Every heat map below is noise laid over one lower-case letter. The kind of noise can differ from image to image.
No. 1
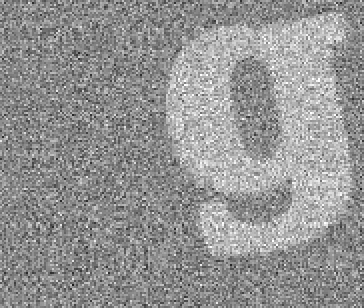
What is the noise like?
low rank plus noise
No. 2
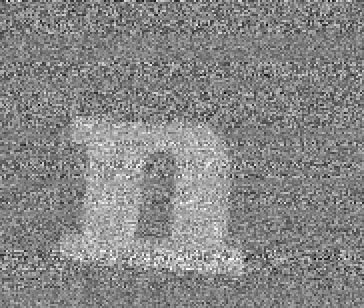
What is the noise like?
rows of uneven size
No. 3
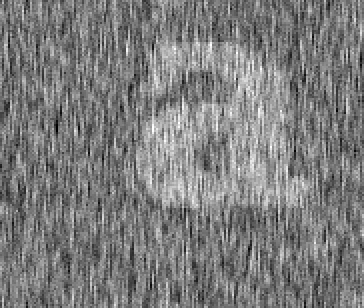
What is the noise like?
streaked along the columns
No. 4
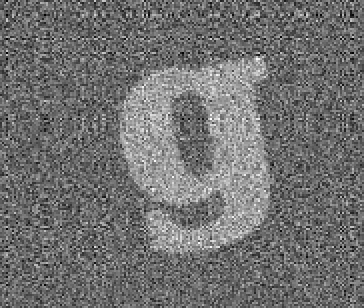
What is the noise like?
low rank plus noise
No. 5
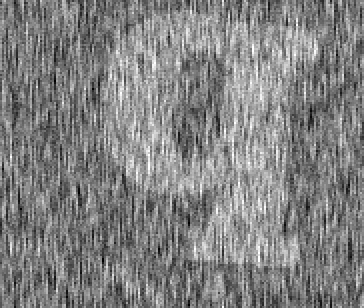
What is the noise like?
streaked along the columns
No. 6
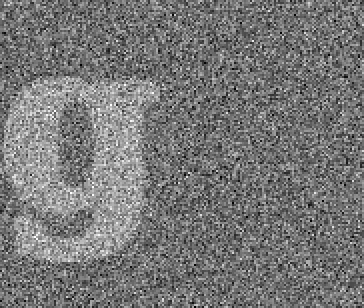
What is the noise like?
independent entries
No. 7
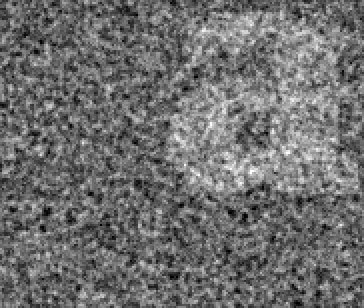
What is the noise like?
blotchy
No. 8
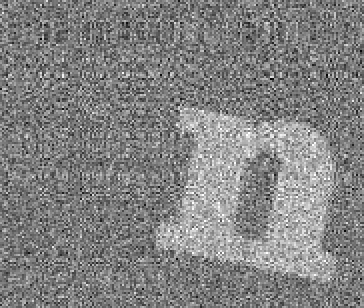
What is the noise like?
low rank plus noise
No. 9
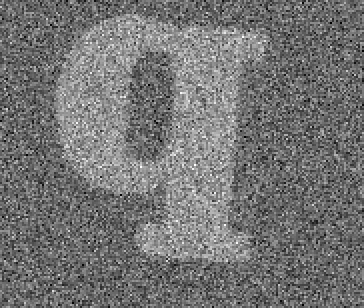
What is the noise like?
independent entries
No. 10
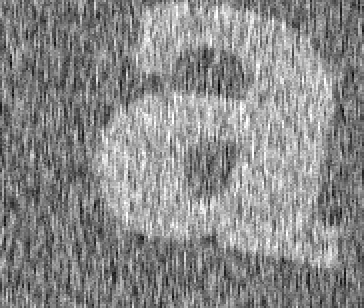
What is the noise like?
streaked along the columns
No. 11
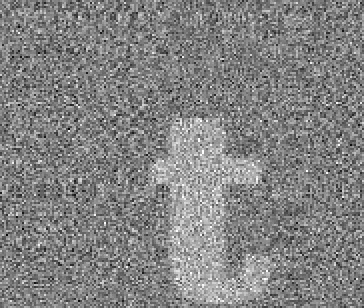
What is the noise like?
low rank plus noise
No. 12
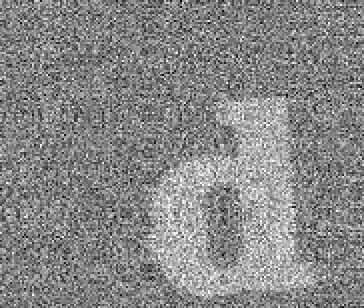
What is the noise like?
low rank plus noise
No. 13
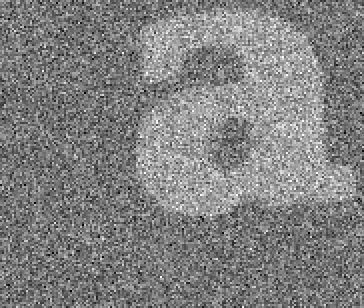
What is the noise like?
independent entries
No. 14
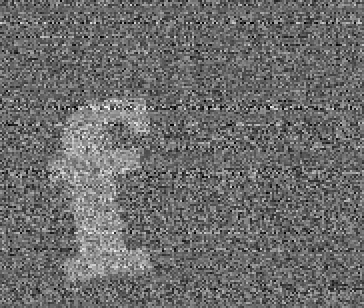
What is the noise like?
rows of uneven size
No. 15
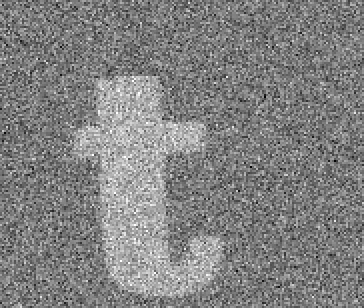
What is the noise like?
independent entries
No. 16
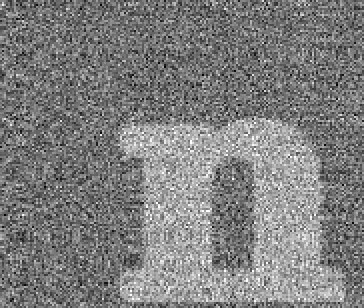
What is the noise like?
low rank plus noise
